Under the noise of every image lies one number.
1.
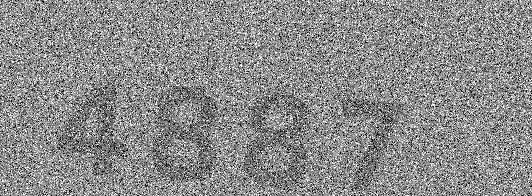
4887
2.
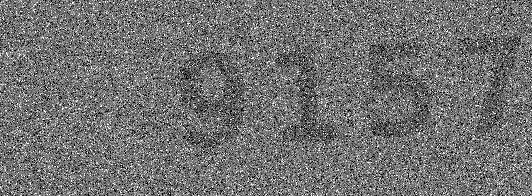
9157
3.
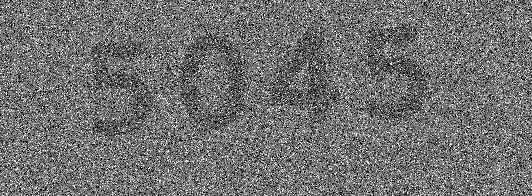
5045
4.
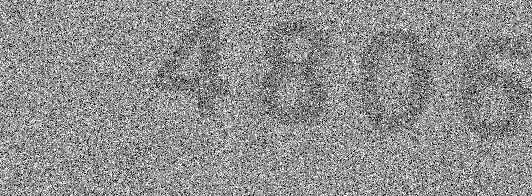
4806
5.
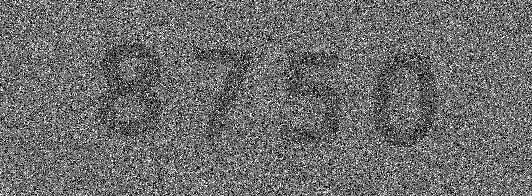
8750
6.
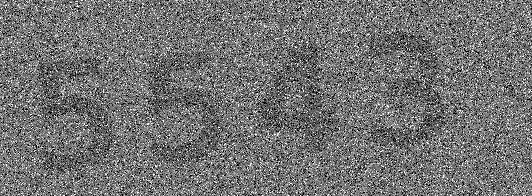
5543
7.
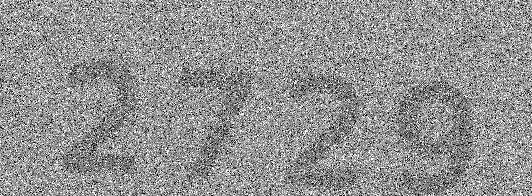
2729
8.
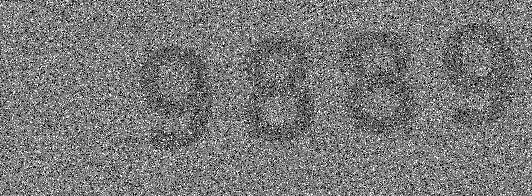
9889
